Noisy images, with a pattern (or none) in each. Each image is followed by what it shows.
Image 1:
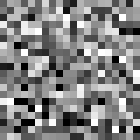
only noise
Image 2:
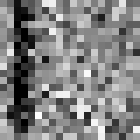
one band of columns
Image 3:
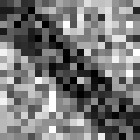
a diagonal band
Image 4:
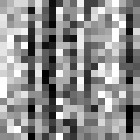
bands of columns
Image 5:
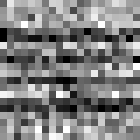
bands of rows
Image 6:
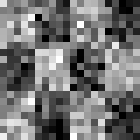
a checkerboard
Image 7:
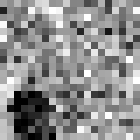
one block
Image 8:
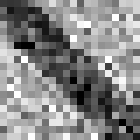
a diagonal band
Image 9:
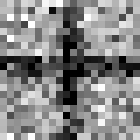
bands of rows crossing bands of columns
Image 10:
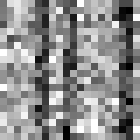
bands of columns
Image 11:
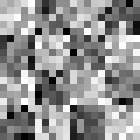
a checkerboard
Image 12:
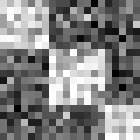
blocks along the diagonal
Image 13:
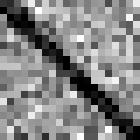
a diagonal band
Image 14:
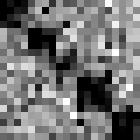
blocks along the diagonal
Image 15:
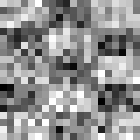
a checkerboard
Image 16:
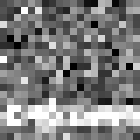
one band of rows
